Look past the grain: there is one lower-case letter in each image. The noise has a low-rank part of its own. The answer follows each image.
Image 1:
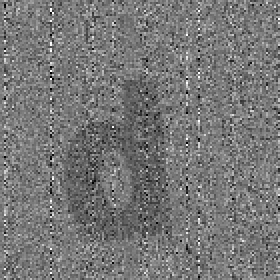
d
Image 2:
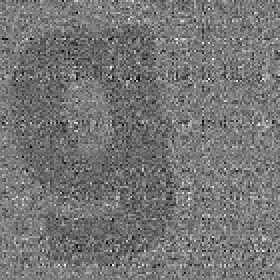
g
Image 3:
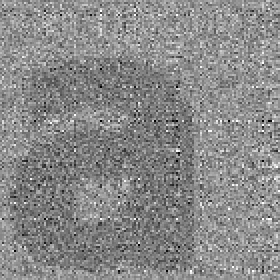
a
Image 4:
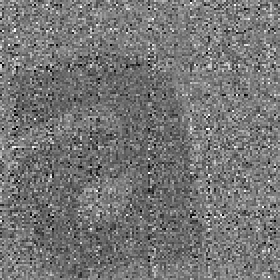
a
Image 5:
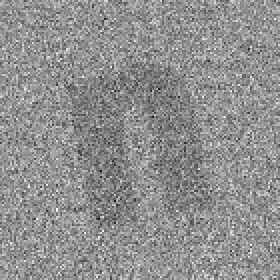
n
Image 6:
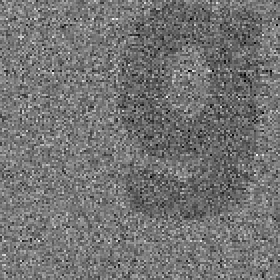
g
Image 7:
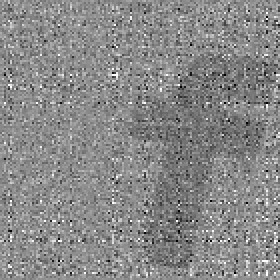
f
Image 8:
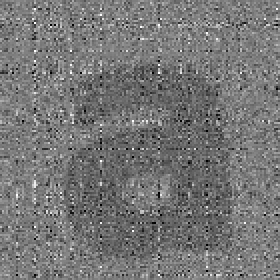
a
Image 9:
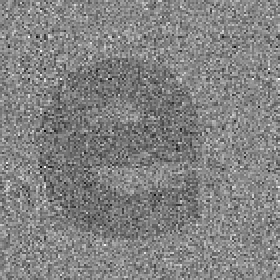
e
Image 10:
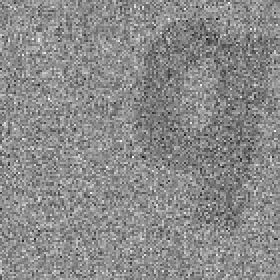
q
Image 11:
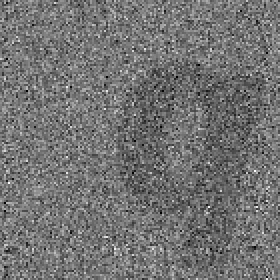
q
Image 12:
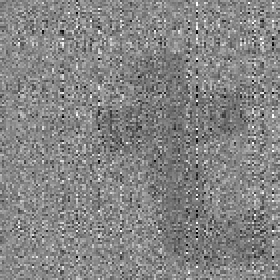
t
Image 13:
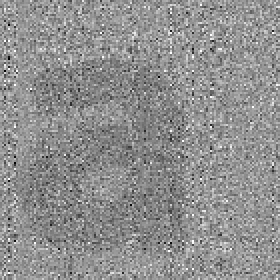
a
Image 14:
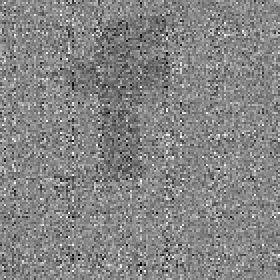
f
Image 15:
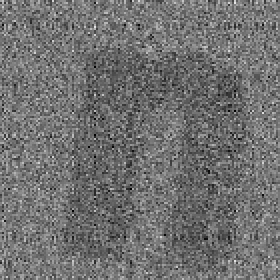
n
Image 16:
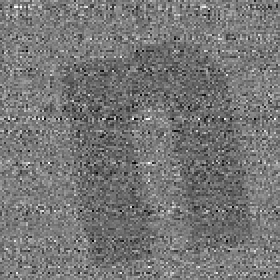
n
